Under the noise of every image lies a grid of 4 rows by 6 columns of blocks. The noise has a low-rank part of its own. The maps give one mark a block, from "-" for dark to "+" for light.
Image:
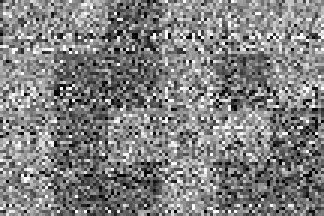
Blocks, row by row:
++-+++
+--+-+
+-+++-
+--+--
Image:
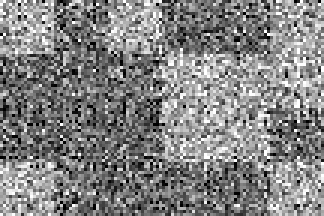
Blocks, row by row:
+-+--+
---+++
---++-
+----+
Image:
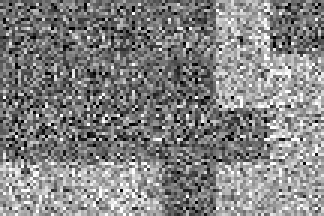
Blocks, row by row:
----+-
----++
-----+
+++-++
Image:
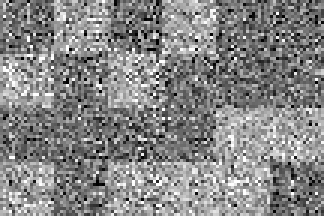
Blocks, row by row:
-+-+--
+-+---
----++
+-+++-
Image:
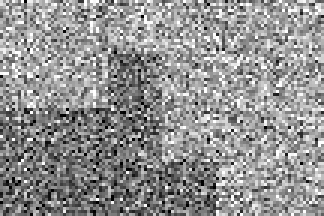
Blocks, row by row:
++++++
++-+++
---+++
----++
